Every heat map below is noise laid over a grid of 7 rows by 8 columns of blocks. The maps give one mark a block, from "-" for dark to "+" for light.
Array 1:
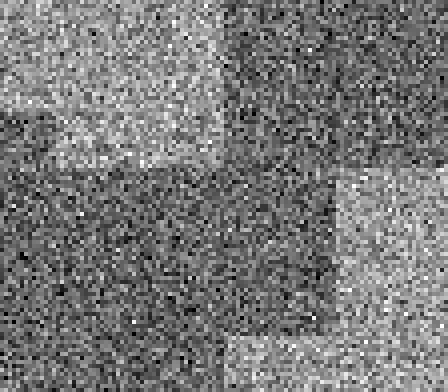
+ + + + - - - -
+ + + + - - - -
- + + + - - - -
- - - - - - + +
- - - - - - + +
- - - - - - + +
- - - - + + + +
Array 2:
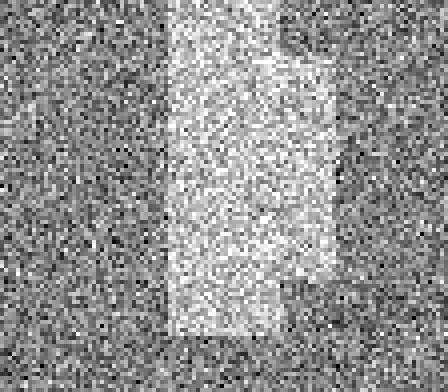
- - - + + - - -
- - - + + + - -
- - - + + + - -
- - - + + + - -
- - - + + + - -
- - - + + - - -
- - - - - - - -
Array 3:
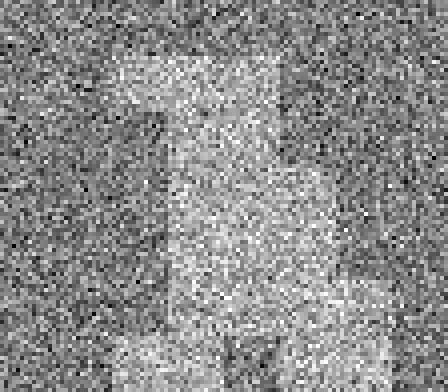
- - - - - - - -
- - + + + - - -
- - - + + - - -
- - - + + + - -
- - - + + + - -
- - - + + + + -
- - + + - + + -
